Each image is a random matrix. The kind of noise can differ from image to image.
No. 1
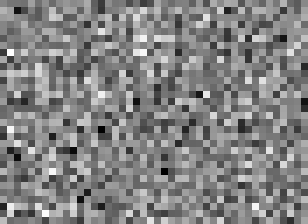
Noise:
low rank plus noise
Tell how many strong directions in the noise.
five to eight
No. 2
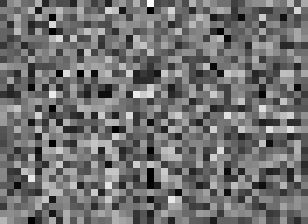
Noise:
low rank plus noise
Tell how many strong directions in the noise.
three or four
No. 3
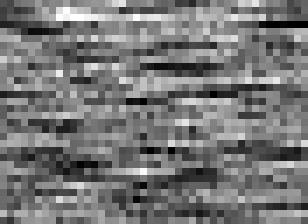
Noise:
streaked along the rows
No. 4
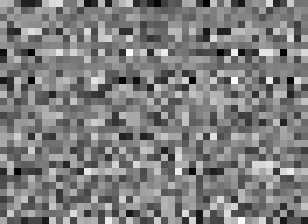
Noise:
rows of uneven size
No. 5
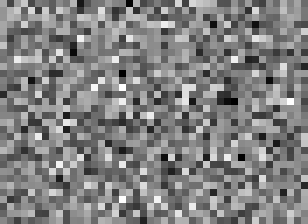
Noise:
independent entries
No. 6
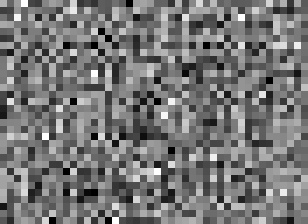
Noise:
low rank plus noise
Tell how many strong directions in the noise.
three or four
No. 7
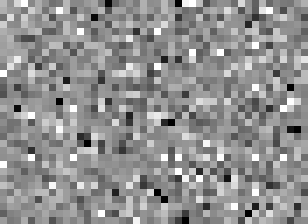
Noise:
heavy tails
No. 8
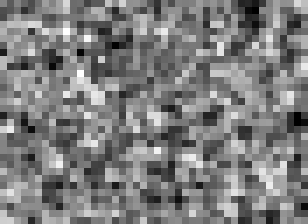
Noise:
blotchy
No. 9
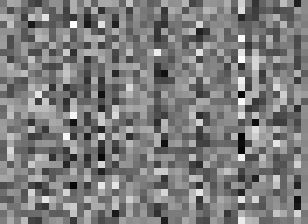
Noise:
columns of uneven size
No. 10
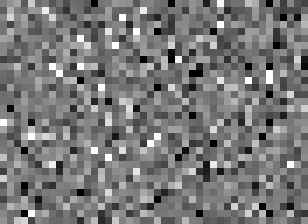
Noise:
heavy tails
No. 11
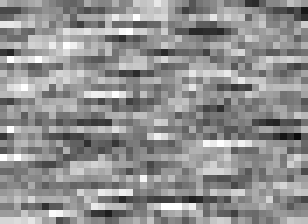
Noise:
streaked along the rows
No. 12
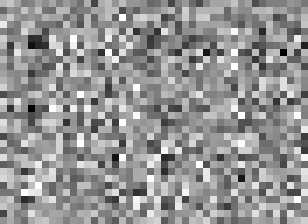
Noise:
low rank plus noise
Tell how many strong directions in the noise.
three or four
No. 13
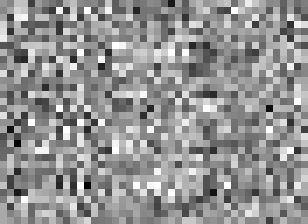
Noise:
low rank plus noise
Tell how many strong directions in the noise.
three or four
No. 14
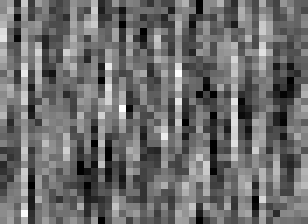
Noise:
streaked along the columns
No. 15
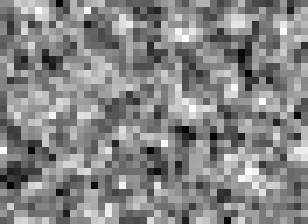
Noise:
blotchy
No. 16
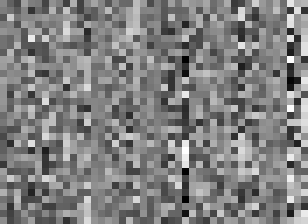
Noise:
columns of uneven size
